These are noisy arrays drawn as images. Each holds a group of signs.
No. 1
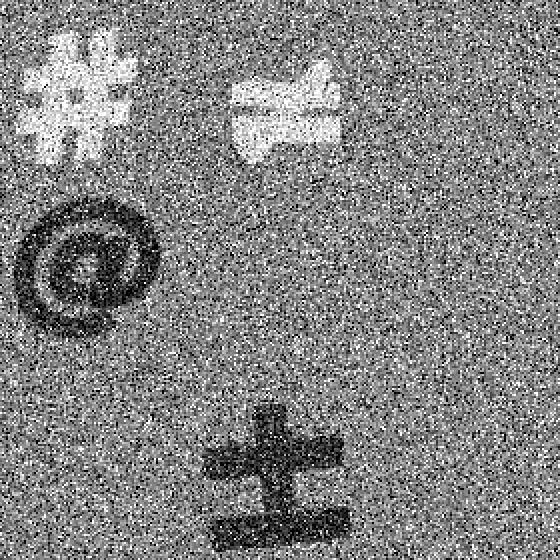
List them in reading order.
top left: light hash sign; top middle: light not-equal sign; middle left: dark at sign; bottom middle: dark plus-minus sign
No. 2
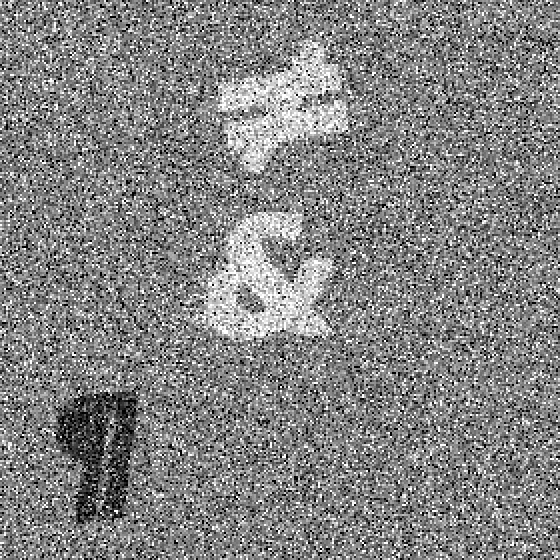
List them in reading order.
top middle: light not-equal sign; centre: light ampersand; bottom left: dark pilcrow
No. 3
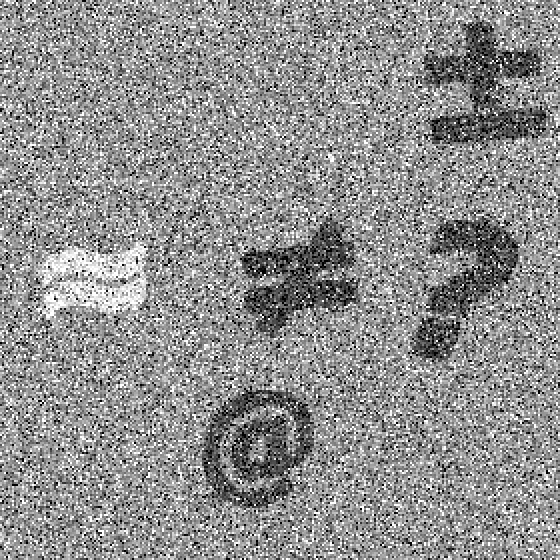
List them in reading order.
top right: dark plus-minus sign; middle left: light approximately sign; centre: dark not-equal sign; middle right: dark question mark; bottom middle: dark at sign
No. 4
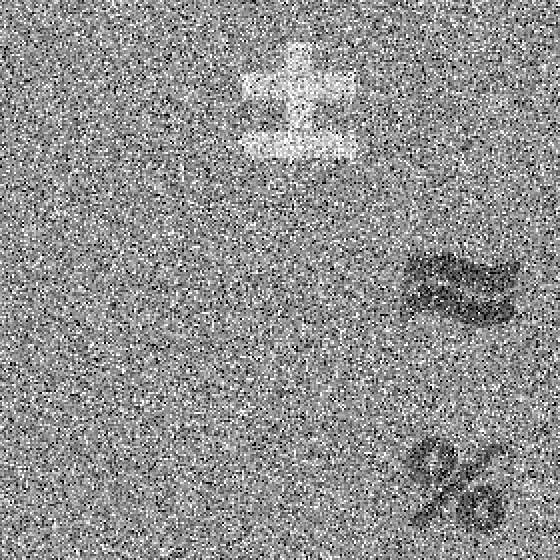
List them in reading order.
top middle: light plus-minus sign; middle right: dark approximately sign; bottom right: dark percent sign
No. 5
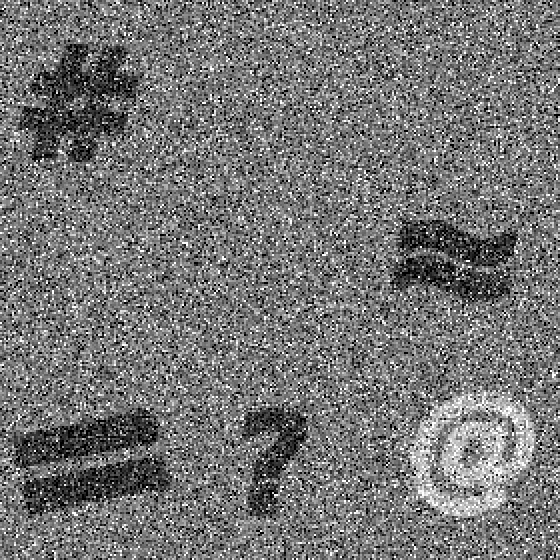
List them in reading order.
top left: dark hash sign; middle right: dark approximately sign; bottom left: dark equals sign; bottom middle: dark question mark; bottom right: light at sign
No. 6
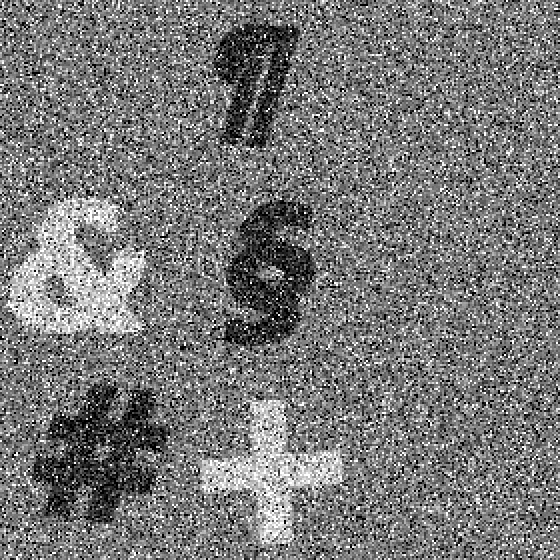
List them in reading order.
top middle: dark pilcrow; middle left: light ampersand; centre: dark section sign; bottom left: dark hash sign; bottom middle: light plus sign
